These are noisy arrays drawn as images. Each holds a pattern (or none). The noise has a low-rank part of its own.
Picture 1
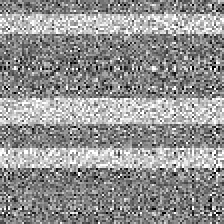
bands of rows
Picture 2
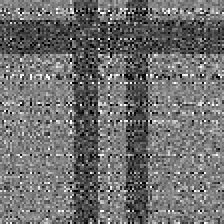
bands of rows crossing bands of columns
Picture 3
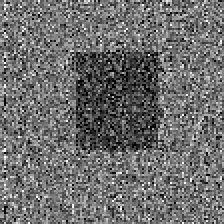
one block
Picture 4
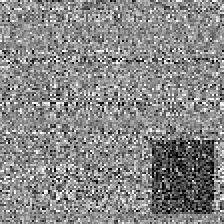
one block
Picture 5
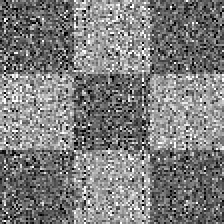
a checkerboard
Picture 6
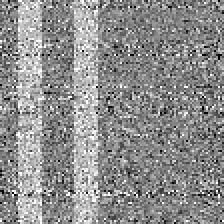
bands of columns
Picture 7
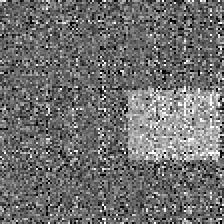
one block
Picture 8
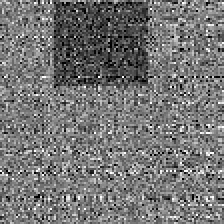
one block
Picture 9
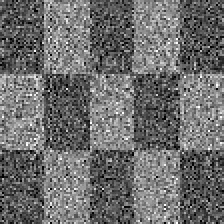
a checkerboard
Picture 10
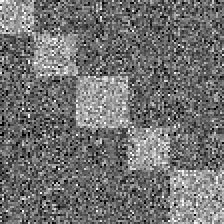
blocks along the diagonal
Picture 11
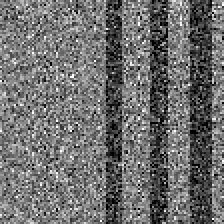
bands of columns
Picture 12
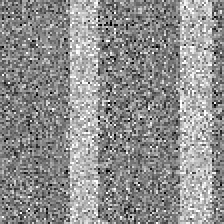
bands of columns
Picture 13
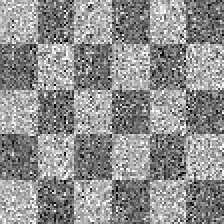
a checkerboard
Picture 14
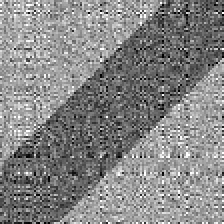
a diagonal band
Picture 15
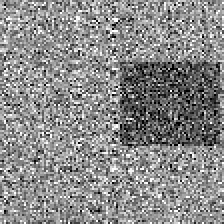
one block
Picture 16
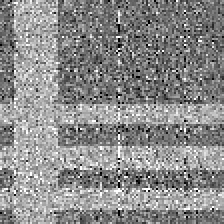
bands of rows crossing bands of columns
